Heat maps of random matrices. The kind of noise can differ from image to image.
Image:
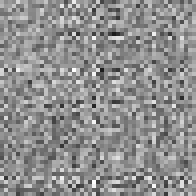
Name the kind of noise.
low rank plus noise
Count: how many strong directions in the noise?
three or four
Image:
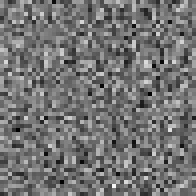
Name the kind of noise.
low rank plus noise
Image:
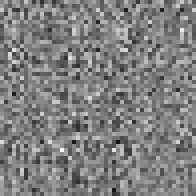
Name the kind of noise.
low rank plus noise
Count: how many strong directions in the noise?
three or four
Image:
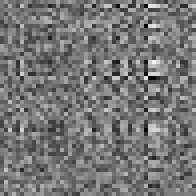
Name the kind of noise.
low rank plus noise
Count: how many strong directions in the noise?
one
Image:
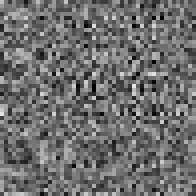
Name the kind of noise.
low rank plus noise
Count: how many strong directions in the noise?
three or four
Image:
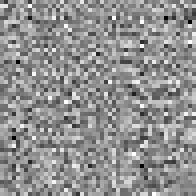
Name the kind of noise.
low rank plus noise
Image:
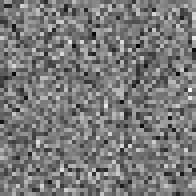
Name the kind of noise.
independent entries
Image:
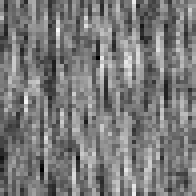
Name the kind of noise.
streaked along the columns
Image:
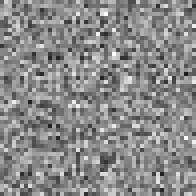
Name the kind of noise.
low rank plus noise
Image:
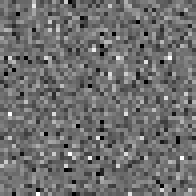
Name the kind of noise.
heavy tails
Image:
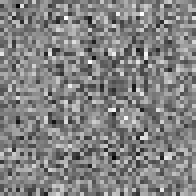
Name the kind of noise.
low rank plus noise
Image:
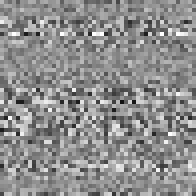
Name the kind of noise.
rows of uneven size
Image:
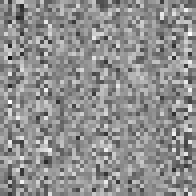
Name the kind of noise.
columns of uneven size
